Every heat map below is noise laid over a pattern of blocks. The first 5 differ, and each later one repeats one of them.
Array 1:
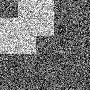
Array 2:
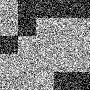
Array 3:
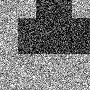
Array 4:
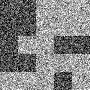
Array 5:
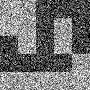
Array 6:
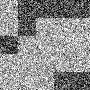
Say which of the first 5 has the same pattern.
2
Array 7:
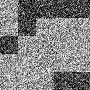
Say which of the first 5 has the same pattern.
2
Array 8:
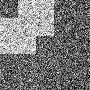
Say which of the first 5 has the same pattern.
1
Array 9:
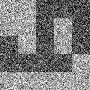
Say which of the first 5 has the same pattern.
5
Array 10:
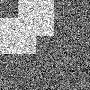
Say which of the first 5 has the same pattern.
1
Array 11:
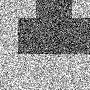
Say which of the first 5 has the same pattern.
3
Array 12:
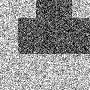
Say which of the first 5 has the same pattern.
3
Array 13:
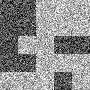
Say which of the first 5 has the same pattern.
4
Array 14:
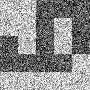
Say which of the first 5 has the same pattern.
5
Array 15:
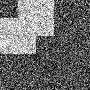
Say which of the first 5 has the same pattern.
1
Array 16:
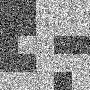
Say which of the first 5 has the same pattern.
4
